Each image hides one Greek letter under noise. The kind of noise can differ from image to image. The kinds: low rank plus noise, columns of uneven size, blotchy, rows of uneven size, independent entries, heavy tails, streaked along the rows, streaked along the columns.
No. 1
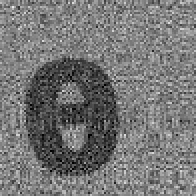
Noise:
low rank plus noise
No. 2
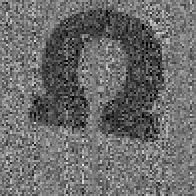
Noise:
columns of uneven size
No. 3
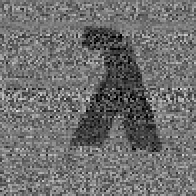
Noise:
rows of uneven size
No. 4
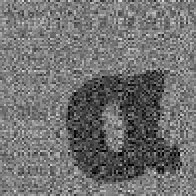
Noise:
low rank plus noise
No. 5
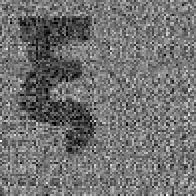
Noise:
low rank plus noise
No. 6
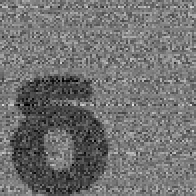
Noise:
rows of uneven size
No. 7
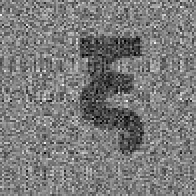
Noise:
low rank plus noise
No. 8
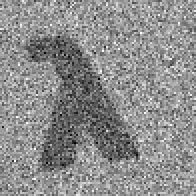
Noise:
independent entries
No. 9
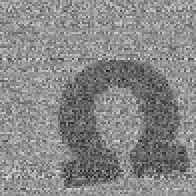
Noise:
rows of uneven size
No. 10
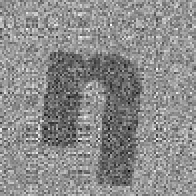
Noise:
low rank plus noise
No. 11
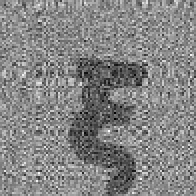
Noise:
low rank plus noise
